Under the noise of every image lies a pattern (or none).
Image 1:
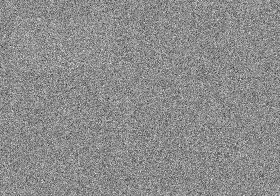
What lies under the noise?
one block
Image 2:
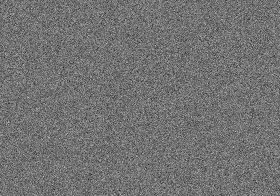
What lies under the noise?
only noise
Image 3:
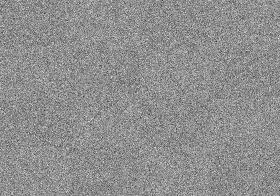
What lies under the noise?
a checkerboard
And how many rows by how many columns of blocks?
4 by 4
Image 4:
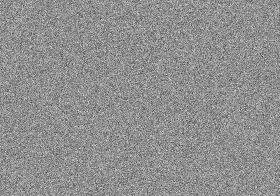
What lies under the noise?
only noise
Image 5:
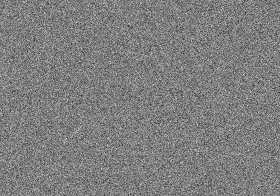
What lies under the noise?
only noise
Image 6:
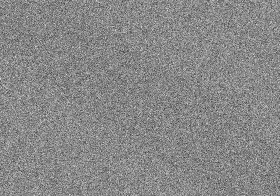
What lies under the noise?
a diagonal band
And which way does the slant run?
top left to bottom right
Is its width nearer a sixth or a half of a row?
a half
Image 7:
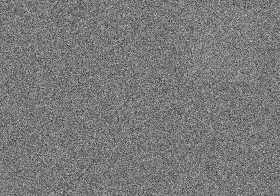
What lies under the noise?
one block
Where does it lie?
top right
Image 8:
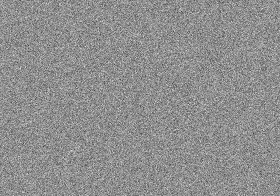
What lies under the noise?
only noise
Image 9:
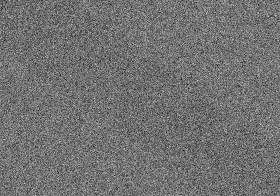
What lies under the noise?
a diagonal band
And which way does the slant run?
top left to bottom right
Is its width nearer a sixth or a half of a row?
a half
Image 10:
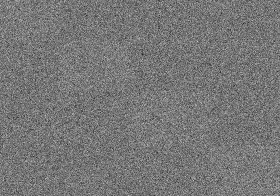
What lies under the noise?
blocks along the diagonal
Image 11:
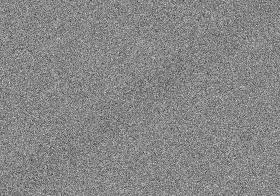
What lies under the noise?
a diagonal band
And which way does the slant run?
bottom left to top right
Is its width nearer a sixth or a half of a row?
a sixth
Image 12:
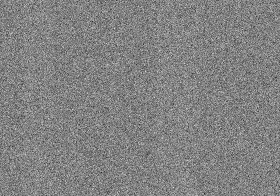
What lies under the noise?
bands of columns
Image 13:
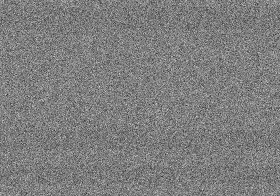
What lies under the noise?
bands of rows
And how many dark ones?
3
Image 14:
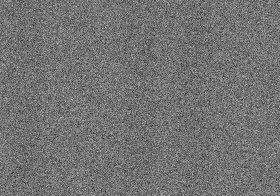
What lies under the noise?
bands of columns
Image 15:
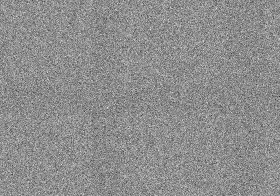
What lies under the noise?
bands of rows crossing bands of columns
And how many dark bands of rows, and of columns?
1 and 2
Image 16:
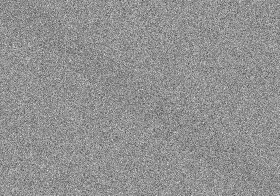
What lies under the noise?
a diagonal band
